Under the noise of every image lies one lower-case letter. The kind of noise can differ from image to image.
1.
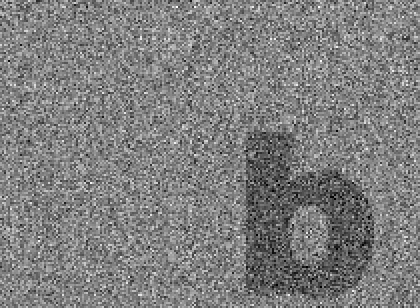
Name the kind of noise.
low rank plus noise
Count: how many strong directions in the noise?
five to eight
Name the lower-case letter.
b
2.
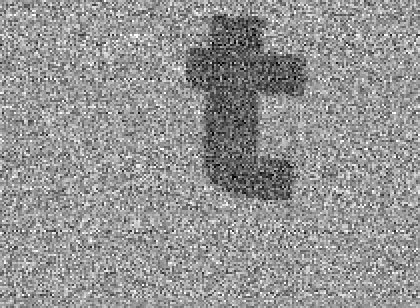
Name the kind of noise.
rows of uneven size
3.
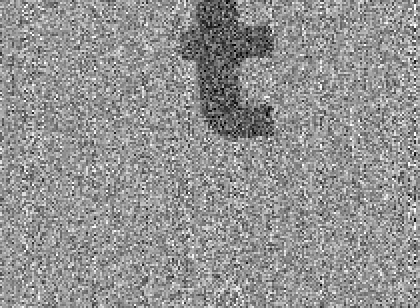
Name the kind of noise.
columns of uneven size
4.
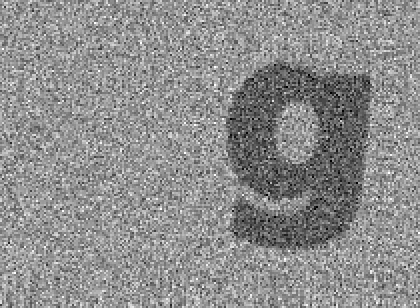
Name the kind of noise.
low rank plus noise
